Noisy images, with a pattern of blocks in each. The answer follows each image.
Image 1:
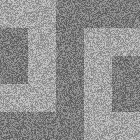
the same after a half turn
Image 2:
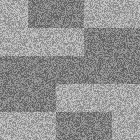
the same after a half turn
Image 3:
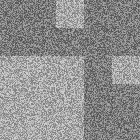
mirrored about the diagonal from the bottom left
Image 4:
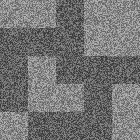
mirrored about the diagonal from the bottom left
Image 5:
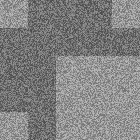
mirrored about the diagonal from the top left
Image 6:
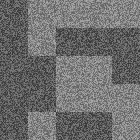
no symmetry
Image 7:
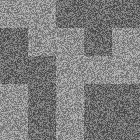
no symmetry
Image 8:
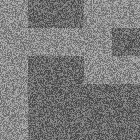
no symmetry
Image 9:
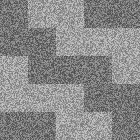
the same after a half turn
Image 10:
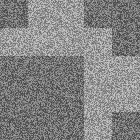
mirrored about the diagonal from the bottom left
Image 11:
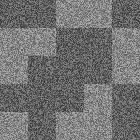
mirrored about the diagonal from the bottom left
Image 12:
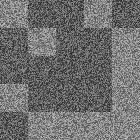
mirrored about the diagonal from the top left
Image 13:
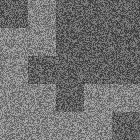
mirrored about the diagonal from the bottom left
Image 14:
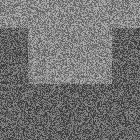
left and right mirror each other
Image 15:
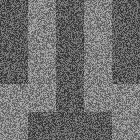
left and right mirror each other
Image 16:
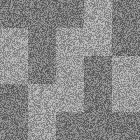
the same after a half turn
